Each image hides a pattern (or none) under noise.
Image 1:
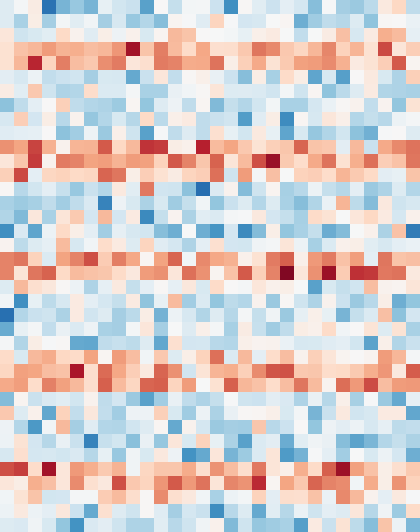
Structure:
horizontal stripes
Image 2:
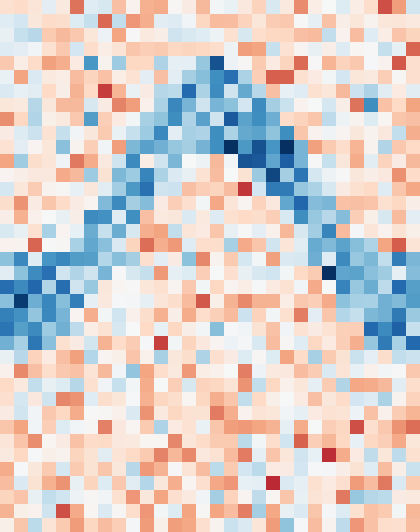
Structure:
a wavy band
